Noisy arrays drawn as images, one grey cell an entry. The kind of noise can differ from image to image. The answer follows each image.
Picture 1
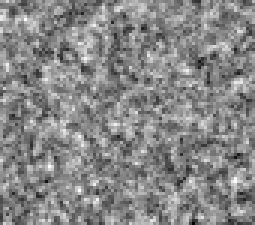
blotchy
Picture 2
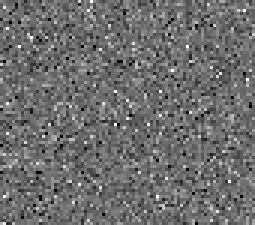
heavy tails
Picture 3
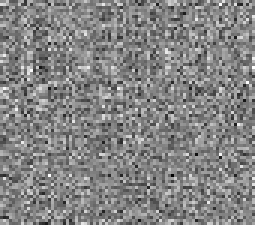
low rank plus noise
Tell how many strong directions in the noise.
two
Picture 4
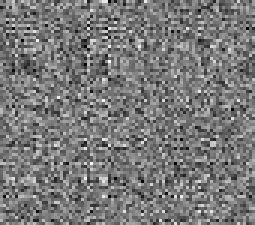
low rank plus noise
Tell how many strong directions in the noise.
three or four
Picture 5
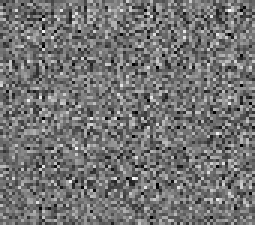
low rank plus noise
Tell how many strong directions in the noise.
three or four
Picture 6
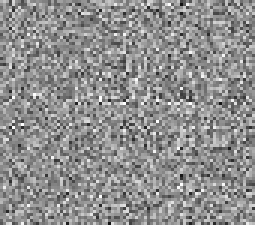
low rank plus noise
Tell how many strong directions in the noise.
three or four
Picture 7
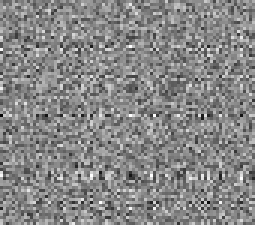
low rank plus noise
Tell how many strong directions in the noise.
one
